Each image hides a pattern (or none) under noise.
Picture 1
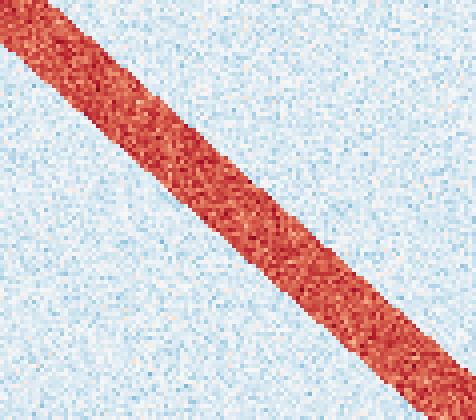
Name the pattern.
a diagonal band
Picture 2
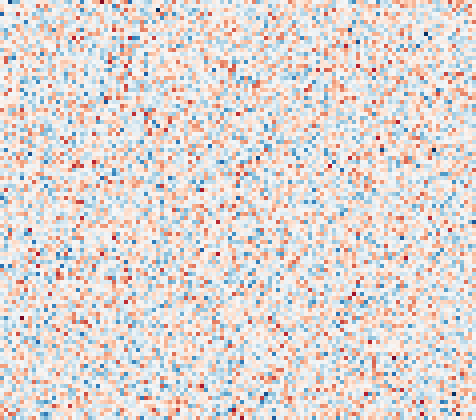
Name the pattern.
only noise
